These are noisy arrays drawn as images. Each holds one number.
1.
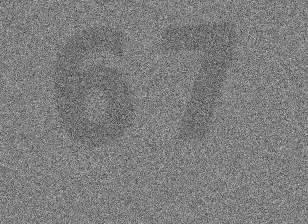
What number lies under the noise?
67
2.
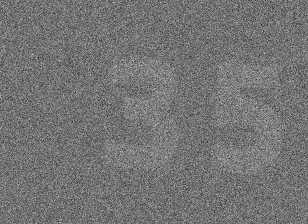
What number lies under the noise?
35
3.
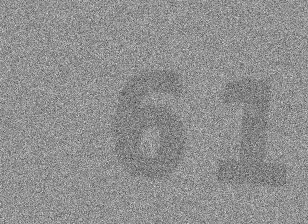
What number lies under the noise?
61
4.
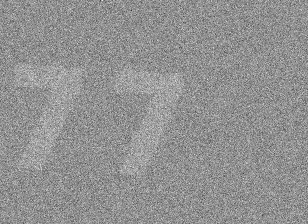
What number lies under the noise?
77
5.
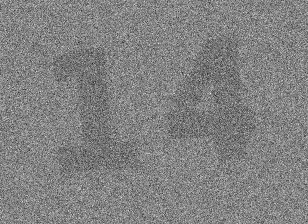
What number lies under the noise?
14
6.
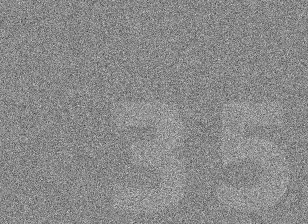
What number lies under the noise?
35
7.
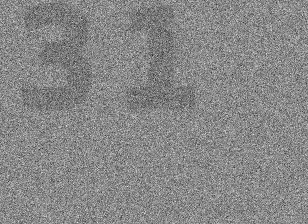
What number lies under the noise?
31
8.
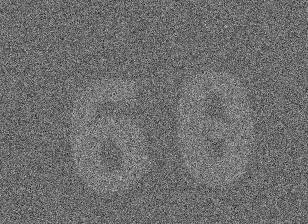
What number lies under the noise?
60
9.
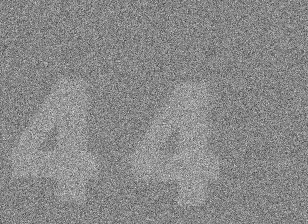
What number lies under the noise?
44
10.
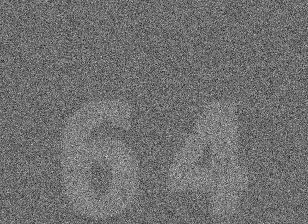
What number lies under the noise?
64
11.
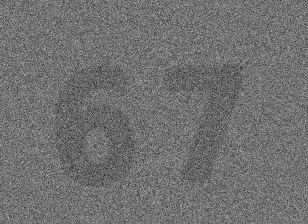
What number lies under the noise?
67
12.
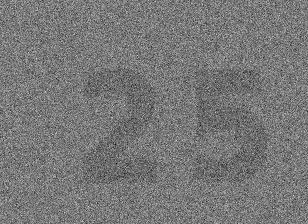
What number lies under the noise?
25
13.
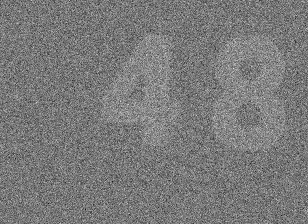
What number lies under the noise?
48
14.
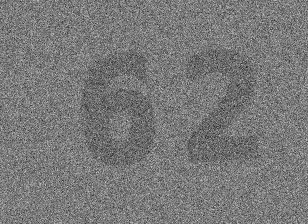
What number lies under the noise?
62
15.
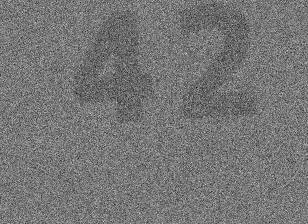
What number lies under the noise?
42
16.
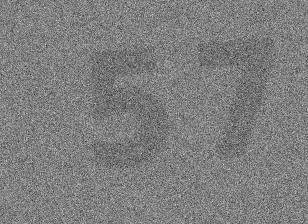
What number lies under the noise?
57
